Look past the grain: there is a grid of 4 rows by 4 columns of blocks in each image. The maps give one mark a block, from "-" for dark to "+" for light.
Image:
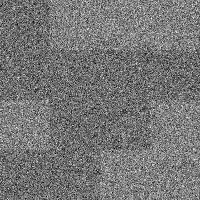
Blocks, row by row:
- + + +
- - - -
+ - - +
- - + +
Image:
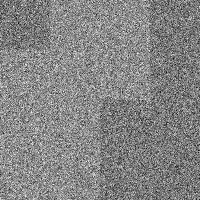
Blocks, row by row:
- + + -
+ + + -
+ + - -
+ + - -
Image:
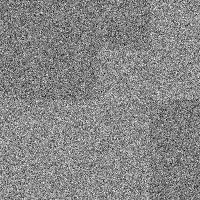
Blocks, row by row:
- - - +
- - + +
+ + + -
+ + + -
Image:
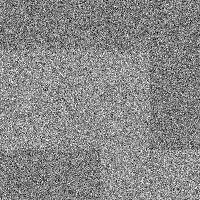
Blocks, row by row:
- - - -
+ + + -
+ + + -
- - + +
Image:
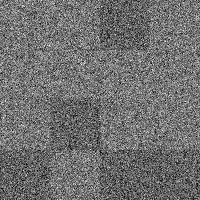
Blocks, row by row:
+ + - +
+ + + +
+ - + +
- + - -
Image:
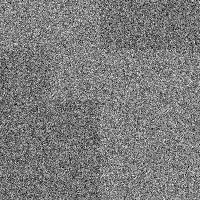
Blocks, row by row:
+ + - -
- + + +
- - + +
- - + +
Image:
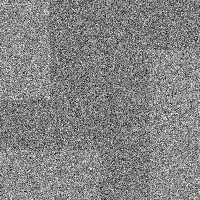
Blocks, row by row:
+ - - -
+ - - +
- - - +
+ + - +
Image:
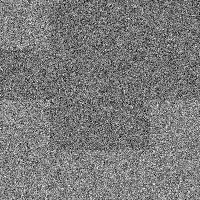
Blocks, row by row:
+ - - -
- - - -
+ - - +
+ + + +
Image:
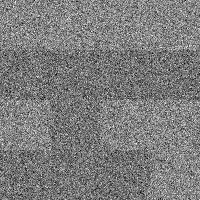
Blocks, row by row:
+ + + +
- - - -
+ - + +
- - - +
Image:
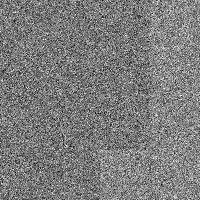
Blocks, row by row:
- - - +
- - - +
- - - +
- - + +
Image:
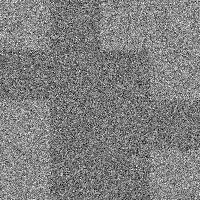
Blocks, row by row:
+ - + +
- - - +
+ - - -
+ - - +
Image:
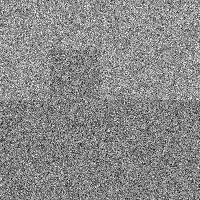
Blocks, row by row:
+ + + +
+ - + +
- - - -
- - - -
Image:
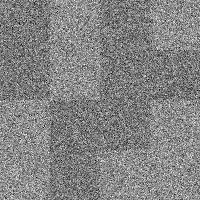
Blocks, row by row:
- + - +
- + - -
+ - - +
+ - + +
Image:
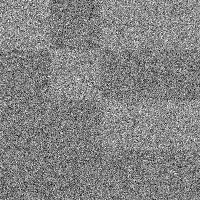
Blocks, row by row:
+ - + +
- + - -
- - + +
- - - -
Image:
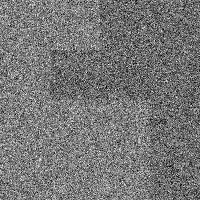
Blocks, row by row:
+ + - -
+ - - -
+ + + -
+ + + -
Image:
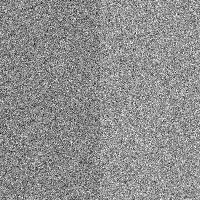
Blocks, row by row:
- - + +
- - + +
- - + +
- - + +
